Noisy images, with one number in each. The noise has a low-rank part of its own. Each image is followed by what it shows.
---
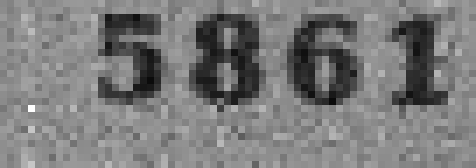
5861
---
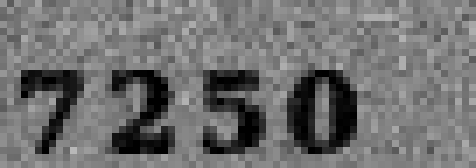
7250
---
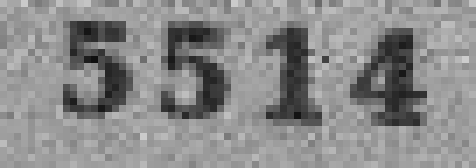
5514
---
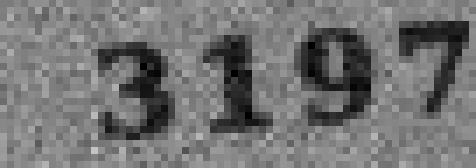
3197
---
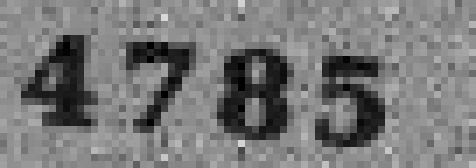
4785
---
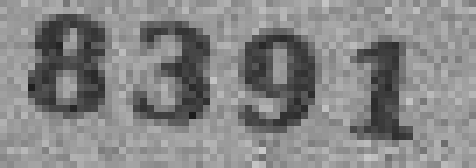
8391
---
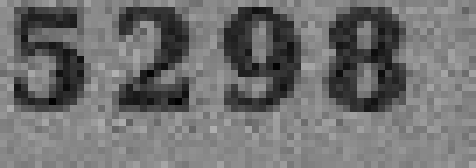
5298
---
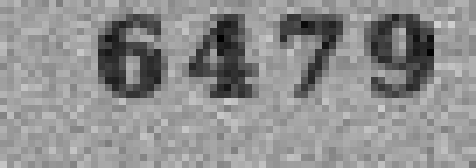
6479
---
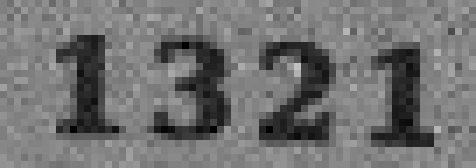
1321
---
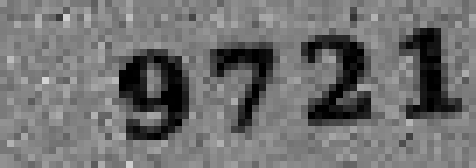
9721
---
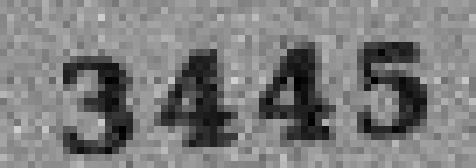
3445
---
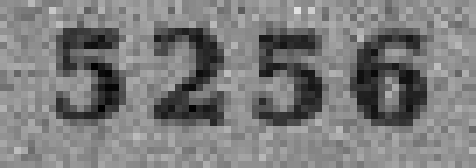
5256
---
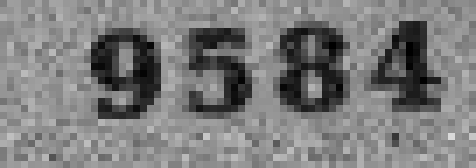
9584
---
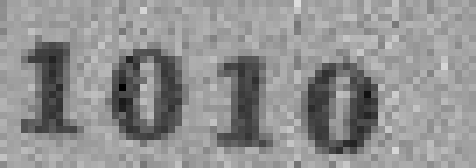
1010
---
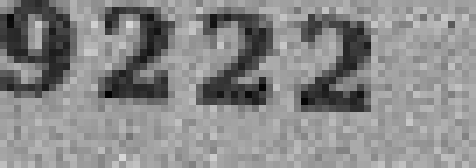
9222
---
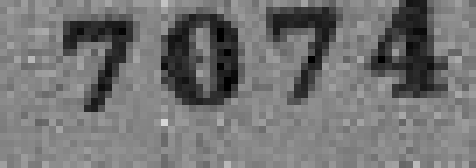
7074
